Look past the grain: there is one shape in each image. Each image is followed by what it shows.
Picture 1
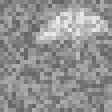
umbrella
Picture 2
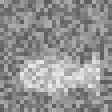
fish
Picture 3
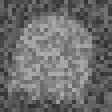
ghost
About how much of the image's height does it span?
nearly all
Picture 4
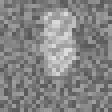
footprint
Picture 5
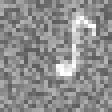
musical note
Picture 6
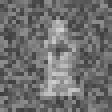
chess bishop
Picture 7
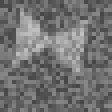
bow tie
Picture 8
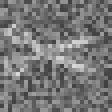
pair of scissors
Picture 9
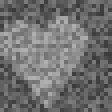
heart
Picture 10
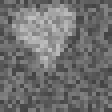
heart
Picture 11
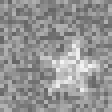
star
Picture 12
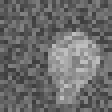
light bulb
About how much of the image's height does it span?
two thirds
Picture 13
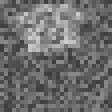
telephone
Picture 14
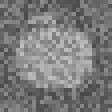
apple
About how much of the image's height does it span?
two thirds
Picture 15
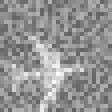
airplane
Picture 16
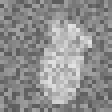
footprint
